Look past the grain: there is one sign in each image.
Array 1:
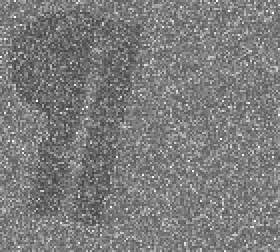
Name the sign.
pilcrow
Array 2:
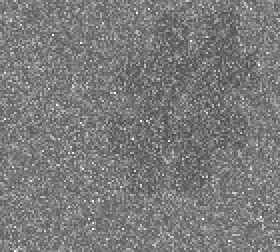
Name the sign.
hash sign
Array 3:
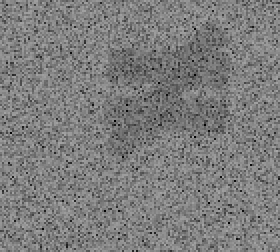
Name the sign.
not-equal sign
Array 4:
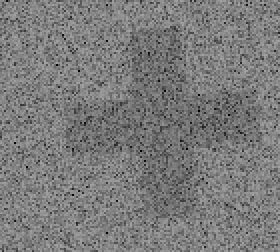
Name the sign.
plus sign
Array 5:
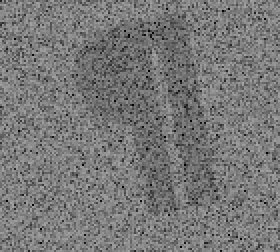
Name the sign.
pilcrow
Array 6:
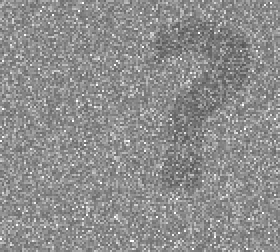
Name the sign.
question mark
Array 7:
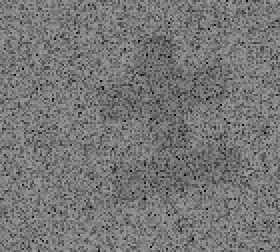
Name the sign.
plus-minus sign
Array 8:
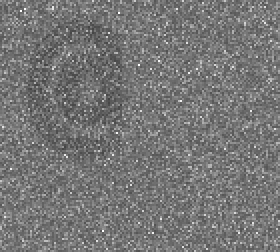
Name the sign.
at sign
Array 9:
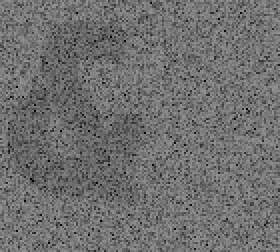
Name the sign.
ampersand
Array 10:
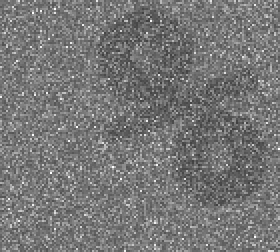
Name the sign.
percent sign
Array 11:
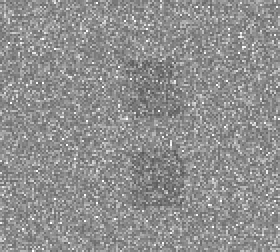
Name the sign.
colon
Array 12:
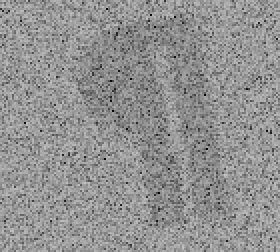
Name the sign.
pilcrow
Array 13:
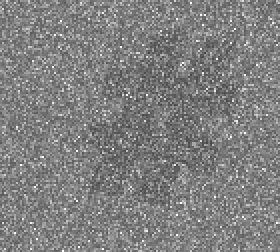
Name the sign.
hash sign
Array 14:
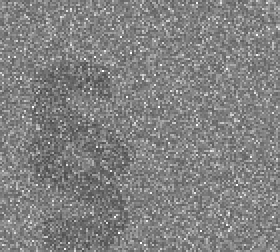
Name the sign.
section sign
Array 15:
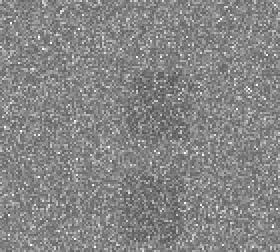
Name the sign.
colon
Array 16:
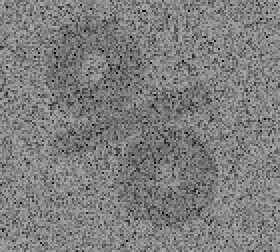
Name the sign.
percent sign
